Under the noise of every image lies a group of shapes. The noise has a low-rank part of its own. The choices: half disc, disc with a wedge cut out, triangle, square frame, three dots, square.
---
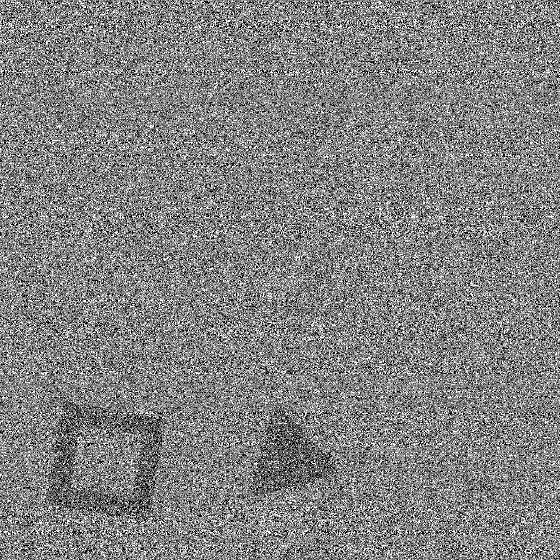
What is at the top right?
nothing
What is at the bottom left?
square frame
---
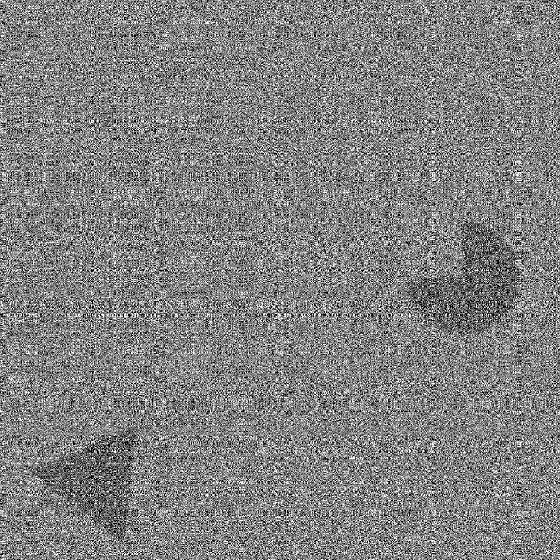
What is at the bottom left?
triangle
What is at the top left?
nothing
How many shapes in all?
2
